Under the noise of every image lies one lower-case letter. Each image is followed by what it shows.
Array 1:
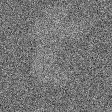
t
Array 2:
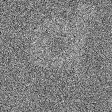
d
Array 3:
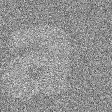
a
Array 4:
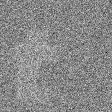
t
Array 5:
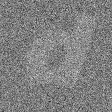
d
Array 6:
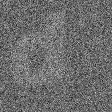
d
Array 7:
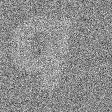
q
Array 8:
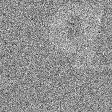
q
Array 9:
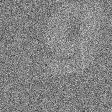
g
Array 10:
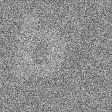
b
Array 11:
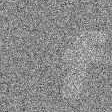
f
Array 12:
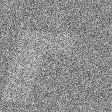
r
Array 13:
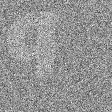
q
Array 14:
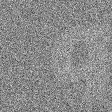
q
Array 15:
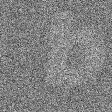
b
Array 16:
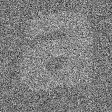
a
